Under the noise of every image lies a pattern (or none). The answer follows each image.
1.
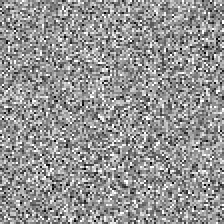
only noise
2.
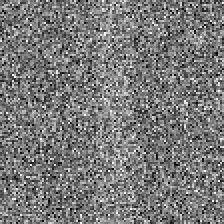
one band of columns
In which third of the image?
middle
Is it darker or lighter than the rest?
lighter
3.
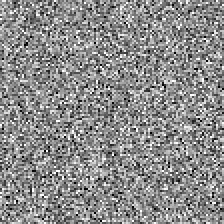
only noise
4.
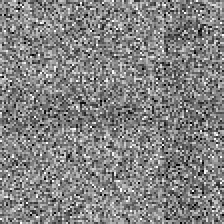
bands of rows crossing bands of columns
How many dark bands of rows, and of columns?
1 and 1
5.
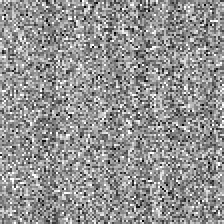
bands of columns
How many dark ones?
5
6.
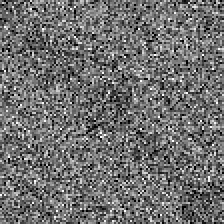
blocks along the diagonal
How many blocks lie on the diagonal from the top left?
7
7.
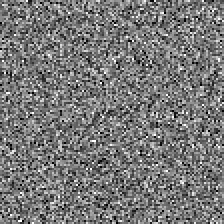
only noise
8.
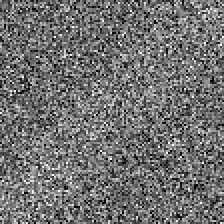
a diagonal band
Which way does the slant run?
bottom left to top right
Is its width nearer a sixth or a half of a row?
a half
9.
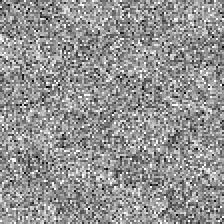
a checkerboard
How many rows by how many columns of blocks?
6 by 4
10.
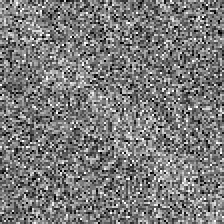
blocks along the diagonal
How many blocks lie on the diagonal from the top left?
6
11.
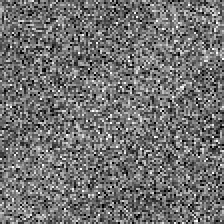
a diagonal band
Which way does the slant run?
bottom left to top right
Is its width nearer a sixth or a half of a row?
a half
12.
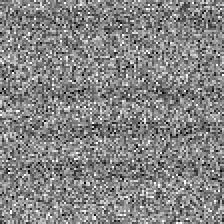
bands of rows
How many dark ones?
4
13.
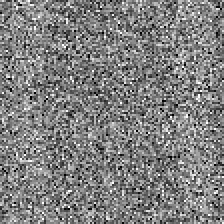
bands of columns
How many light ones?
2
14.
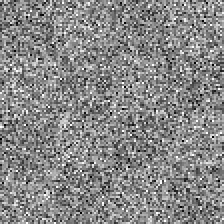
a checkerboard
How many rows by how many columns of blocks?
4 by 4
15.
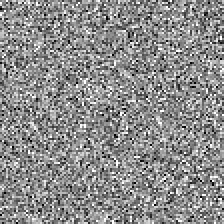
only noise
